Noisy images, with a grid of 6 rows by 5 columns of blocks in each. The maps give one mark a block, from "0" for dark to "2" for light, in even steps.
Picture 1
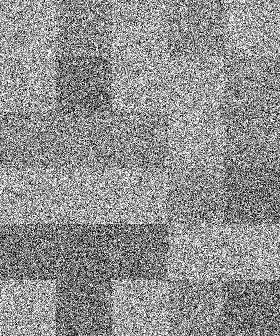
2 1 2 1 2
2 0 2 2 1
1 1 1 2 1
2 2 2 1 0
0 0 0 2 2
2 0 2 1 0
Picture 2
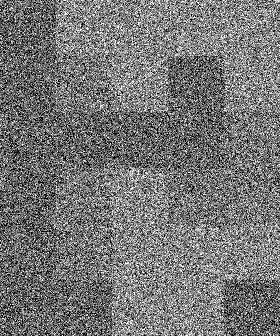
0 2 2 2 2
0 1 2 0 2
0 0 0 0 1
0 1 2 1 1
0 1 2 2 2
0 0 2 2 0
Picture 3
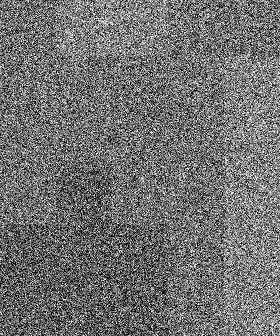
1 2 2 1 1
1 1 1 1 2
1 1 1 1 2
1 0 1 1 2
0 0 0 1 2
0 0 0 1 2
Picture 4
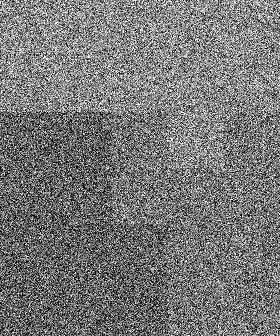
2 2 2 2 2
2 2 2 2 2
0 0 1 2 1
0 0 1 1 1
0 0 0 1 1
0 0 0 1 1
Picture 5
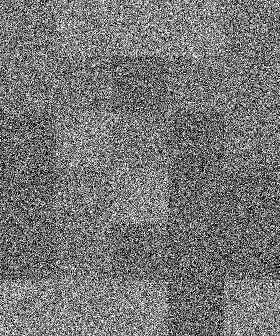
1 2 2 2 1
1 1 0 1 1
0 2 1 0 1
0 1 2 0 0
0 1 0 0 0
2 2 2 0 2
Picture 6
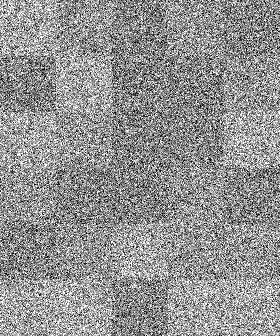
2 1 0 1 0
0 2 0 0 1
2 1 0 0 2
1 0 0 1 0
0 1 2 1 1
2 2 0 2 2
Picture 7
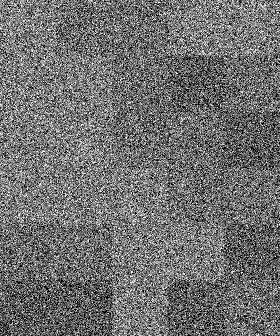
2 1 1 2 2
2 2 1 0 1
2 2 1 1 0
2 2 2 1 1
1 1 2 2 0
0 0 2 0 1
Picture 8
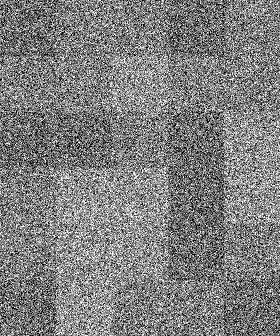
0 1 1 0 1
1 1 2 1 1
0 0 1 0 2
1 2 2 0 2
1 2 2 0 1
0 2 1 1 0
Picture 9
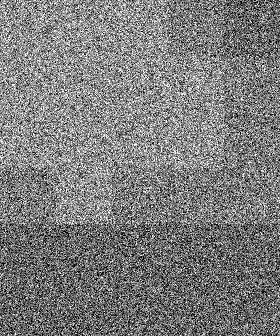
2 2 2 1 0
2 2 2 2 1
2 2 2 2 1
1 2 1 1 1
0 0 0 0 0
0 0 0 0 0
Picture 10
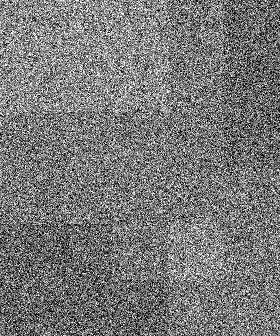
2 2 2 1 0
2 2 2 1 0
1 1 1 1 0
1 1 1 1 1
0 0 1 2 1
0 0 0 1 1
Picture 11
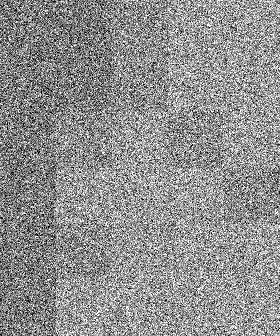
0 0 1 2 2
0 0 1 2 2
0 1 2 1 2
0 2 2 2 1
0 1 2 2 2
0 2 2 2 2
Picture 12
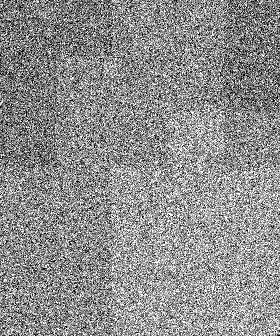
0 0 1 1 0
0 1 1 1 0
0 1 1 2 1
1 1 2 2 2
1 1 2 2 2
1 1 2 2 2
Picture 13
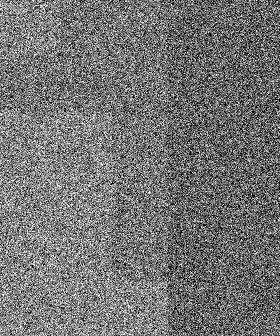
2 1 1 0 0
1 1 1 0 0
2 2 1 0 0
2 2 1 0 0
2 2 1 0 0
2 2 2 0 0
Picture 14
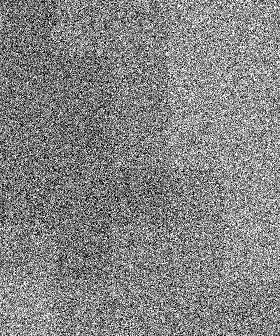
0 1 1 2 2
0 0 1 2 2
0 0 1 2 2
0 0 0 1 2
1 0 1 1 2
2 1 1 1 1
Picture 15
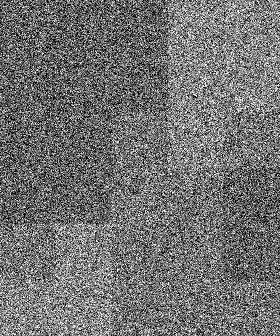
0 0 0 2 2
0 0 0 2 2
0 0 1 2 1
0 0 1 1 0
1 2 1 1 0
2 2 1 1 1
